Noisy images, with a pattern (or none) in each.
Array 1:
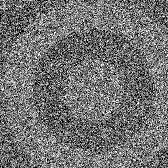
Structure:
rings round one point
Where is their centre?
centre
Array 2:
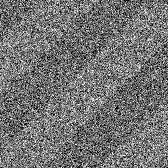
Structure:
diagonal stripes
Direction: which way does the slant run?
bottom left to top right
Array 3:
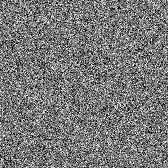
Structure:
only noise
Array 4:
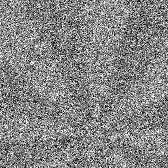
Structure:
spokes from one point
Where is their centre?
bottom middle
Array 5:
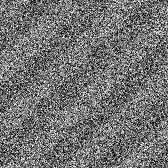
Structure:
diagonal stripes
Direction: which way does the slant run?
bottom left to top right
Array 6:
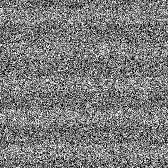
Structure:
horizontal stripes
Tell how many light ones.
5
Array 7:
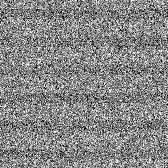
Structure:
horizontal stripes
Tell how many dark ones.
6
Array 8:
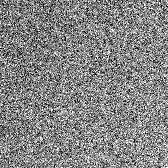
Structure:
a smooth slope
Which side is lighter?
bottom right
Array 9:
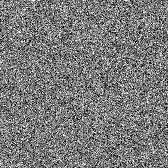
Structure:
only noise
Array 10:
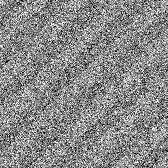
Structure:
diagonal stripes
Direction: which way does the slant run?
bottom left to top right
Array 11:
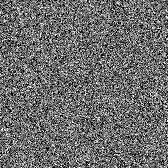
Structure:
only noise
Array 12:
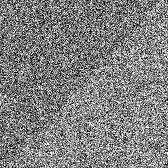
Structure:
a sharp edge
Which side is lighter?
bottom right
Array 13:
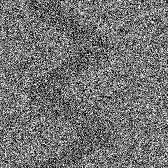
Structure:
a wavy band
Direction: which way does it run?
top to bottom
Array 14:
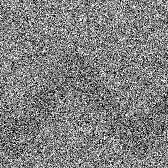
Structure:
a wavy band
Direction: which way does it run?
left to right
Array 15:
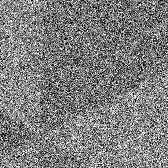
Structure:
spokes from one point
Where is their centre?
bottom left
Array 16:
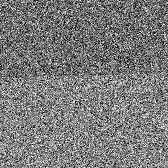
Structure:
a sharp edge
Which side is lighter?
bottom
